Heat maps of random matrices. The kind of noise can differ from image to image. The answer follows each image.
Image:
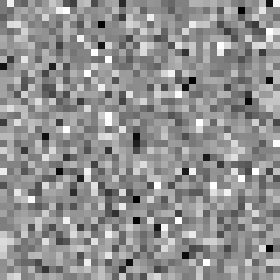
heavy tails
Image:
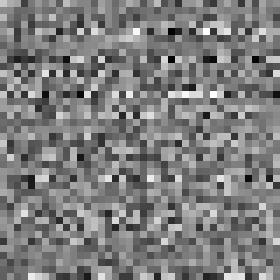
rows of uneven size
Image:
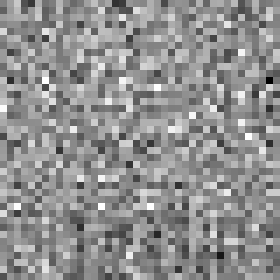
low rank plus noise
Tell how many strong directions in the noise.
two
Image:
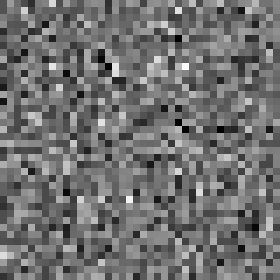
low rank plus noise
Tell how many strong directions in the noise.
five to eight
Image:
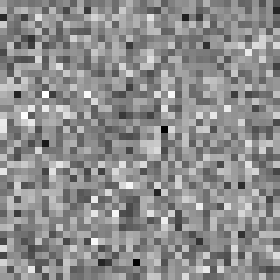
low rank plus noise
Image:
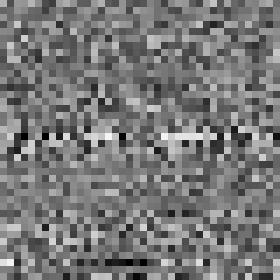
rows of uneven size
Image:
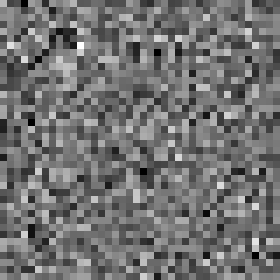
low rank plus noise
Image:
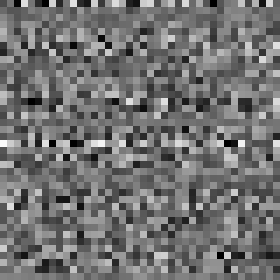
rows of uneven size
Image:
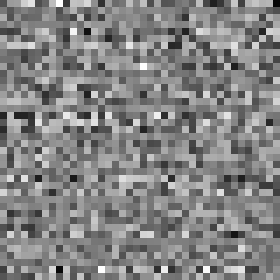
rows of uneven size
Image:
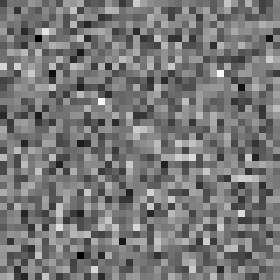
independent entries
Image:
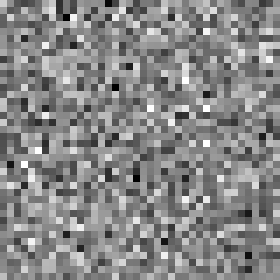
low rank plus noise
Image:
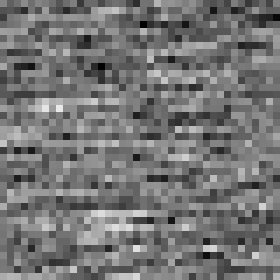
streaked along the rows
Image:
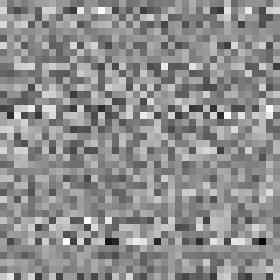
rows of uneven size
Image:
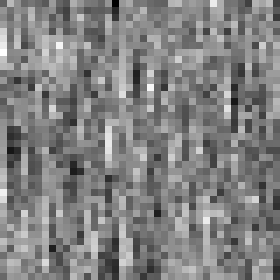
streaked along the columns
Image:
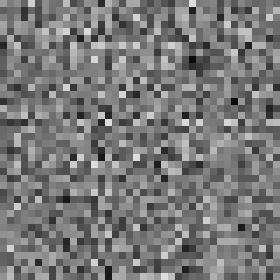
low rank plus noise
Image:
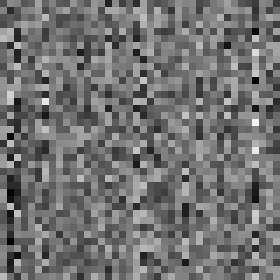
columns of uneven size
